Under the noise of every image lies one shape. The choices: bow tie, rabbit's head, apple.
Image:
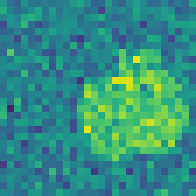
apple
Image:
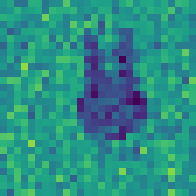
rabbit's head
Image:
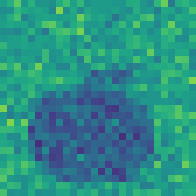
apple
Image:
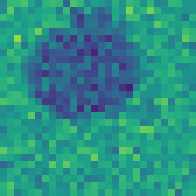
apple
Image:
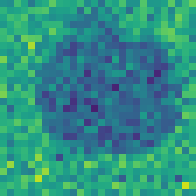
apple
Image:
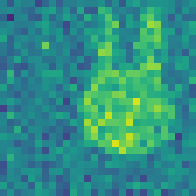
rabbit's head
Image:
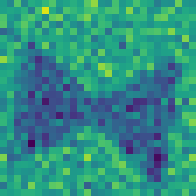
bow tie
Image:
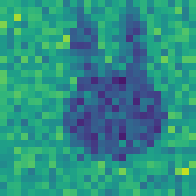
rabbit's head
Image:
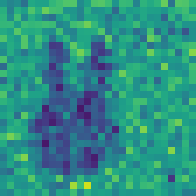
rabbit's head
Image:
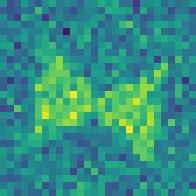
bow tie
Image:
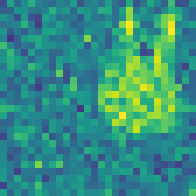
rabbit's head
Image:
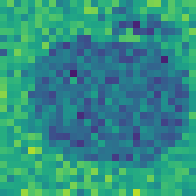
apple
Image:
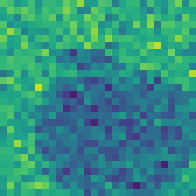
apple
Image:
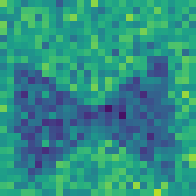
bow tie
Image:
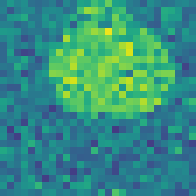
apple
